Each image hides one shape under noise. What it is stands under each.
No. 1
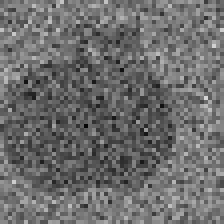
apple
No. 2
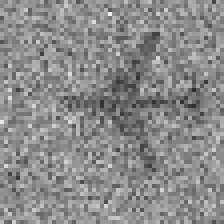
airplane
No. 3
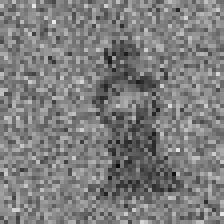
chess bishop
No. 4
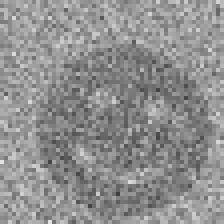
smiling face
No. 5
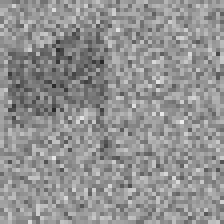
flag
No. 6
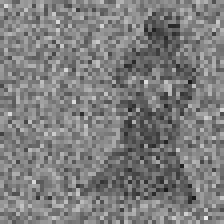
chess bishop
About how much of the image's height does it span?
nearly all
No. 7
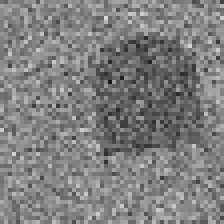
ghost
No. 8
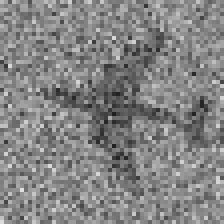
airplane
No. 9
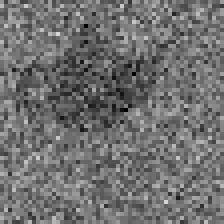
teapot
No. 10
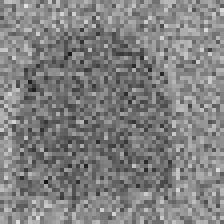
ghost
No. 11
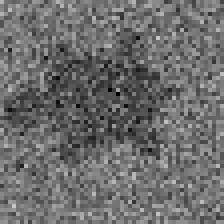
turtle
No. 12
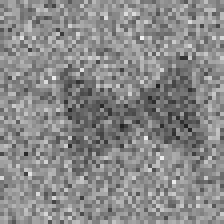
bow tie
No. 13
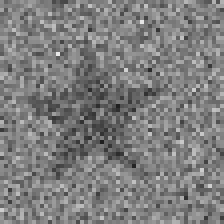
star
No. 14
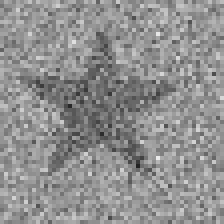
star
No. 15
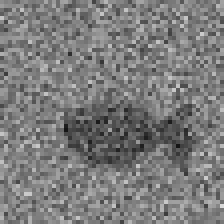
fish
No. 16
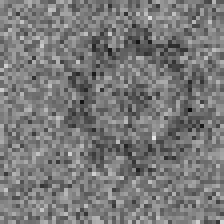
gear
